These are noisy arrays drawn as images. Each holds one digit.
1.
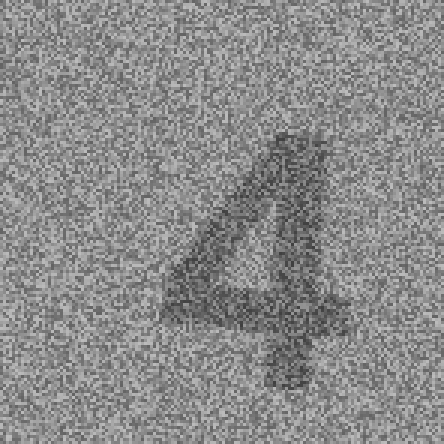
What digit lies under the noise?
4
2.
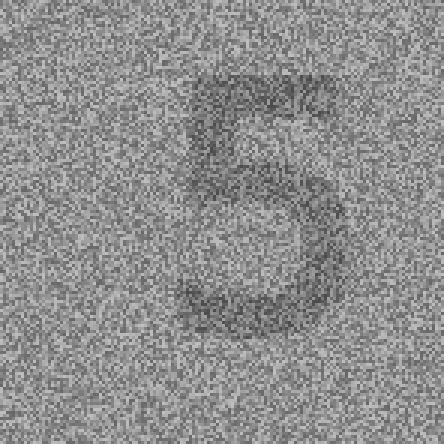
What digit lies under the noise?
5
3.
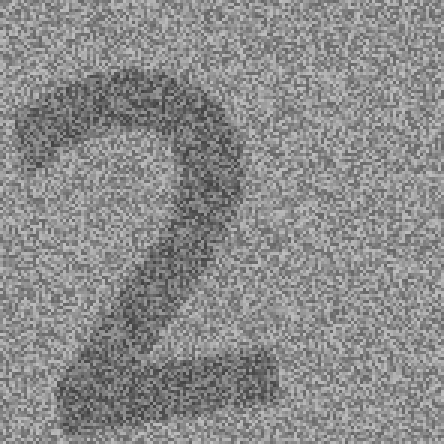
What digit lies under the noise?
2
